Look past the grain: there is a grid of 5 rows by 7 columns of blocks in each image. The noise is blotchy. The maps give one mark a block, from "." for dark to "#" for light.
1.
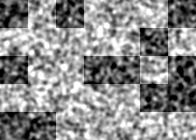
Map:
.#.###.
#####.#
.##..#.
#####..
..#####
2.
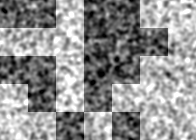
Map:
..#..##
###...#
..#..##
#.#.###
##.#.##
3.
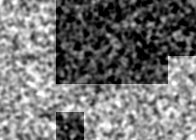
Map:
##.....
##.....
##....#
#######
##.####
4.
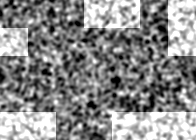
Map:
...##.#
#.....#
.......
.......
##..###
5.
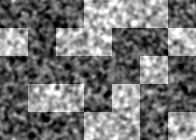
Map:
...###.
#.##..#
.....#.
.##.#..
...##.#
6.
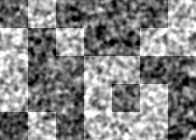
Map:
.#....#
#.#..##
#..##..
#..#.#.
.#.###.
